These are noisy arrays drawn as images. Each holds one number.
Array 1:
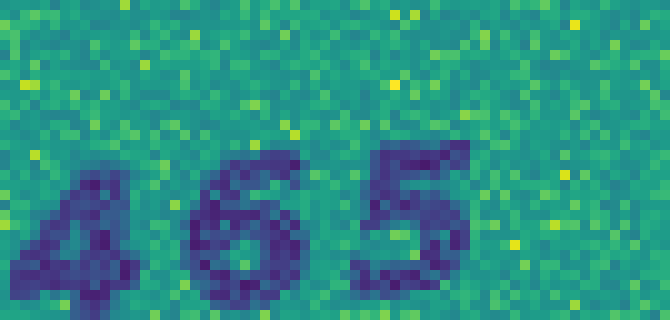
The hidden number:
465
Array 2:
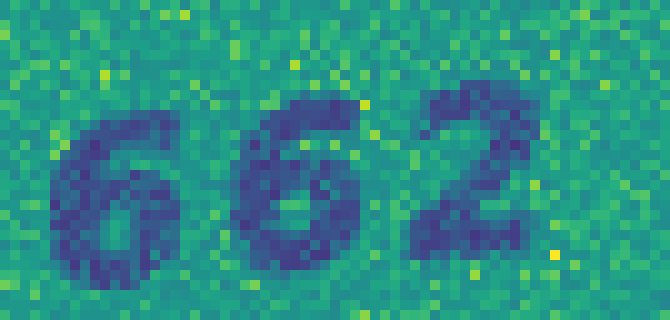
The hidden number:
662
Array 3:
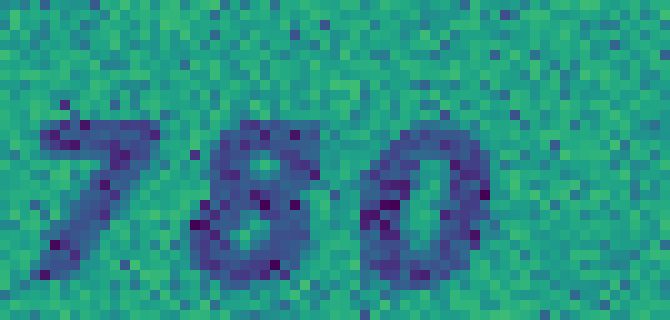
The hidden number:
780
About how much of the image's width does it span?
two thirds
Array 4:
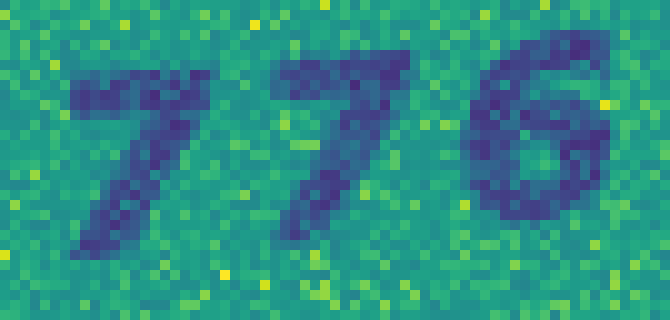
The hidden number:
776
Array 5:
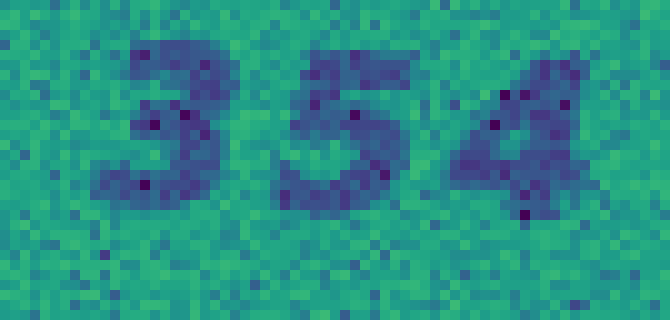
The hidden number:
354
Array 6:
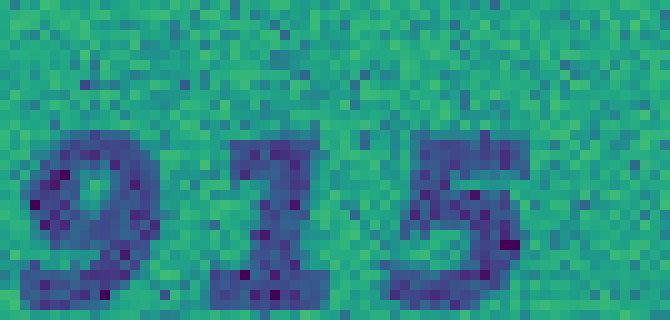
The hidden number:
915
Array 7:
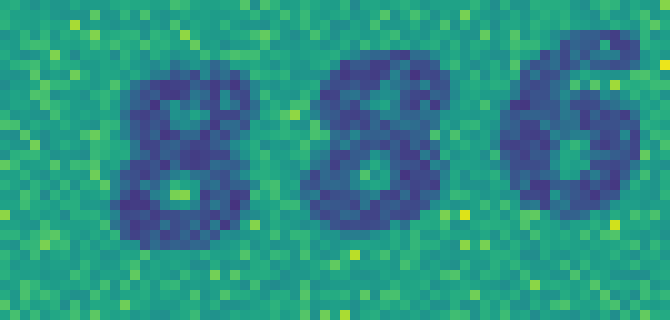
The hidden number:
886
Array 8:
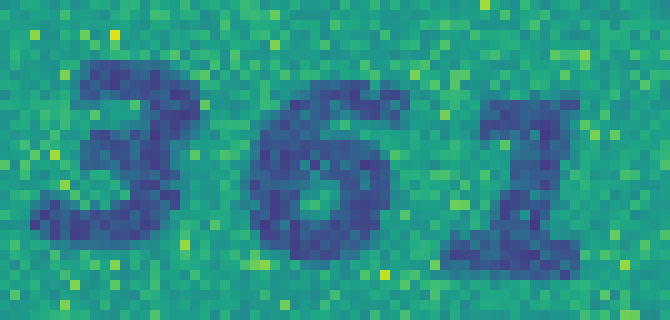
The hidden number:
361
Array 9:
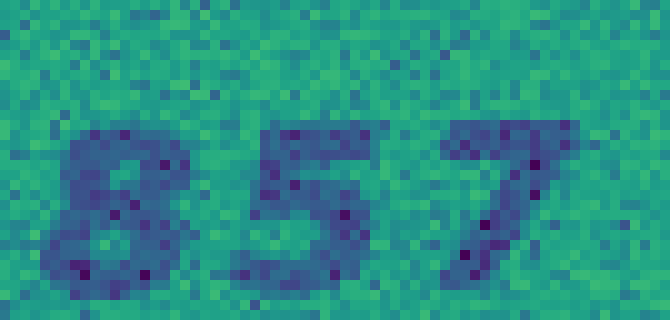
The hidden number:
857
